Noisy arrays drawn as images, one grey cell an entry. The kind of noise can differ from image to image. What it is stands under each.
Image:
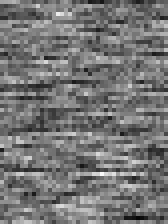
streaked along the rows
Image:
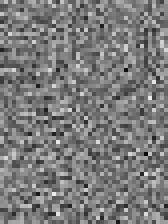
low rank plus noise
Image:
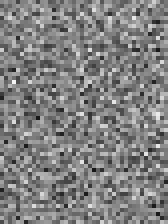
low rank plus noise
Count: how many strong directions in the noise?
five to eight
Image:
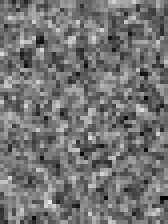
blotchy
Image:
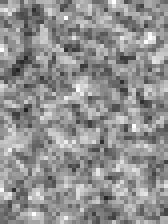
blotchy
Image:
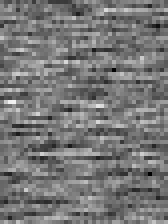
streaked along the rows
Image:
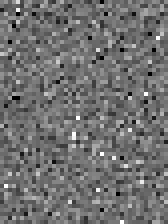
heavy tails
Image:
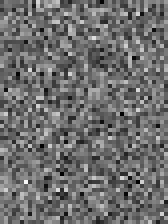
low rank plus noise
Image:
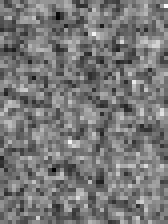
blotchy
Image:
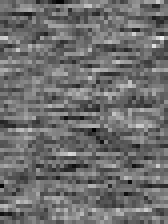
streaked along the rows
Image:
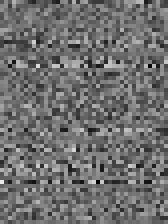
rows of uneven size
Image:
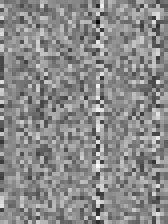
columns of uneven size
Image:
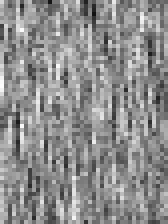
streaked along the columns
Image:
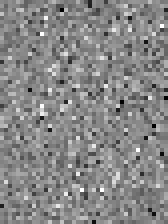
heavy tails
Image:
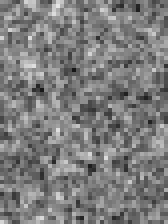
blotchy
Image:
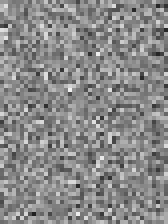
low rank plus noise
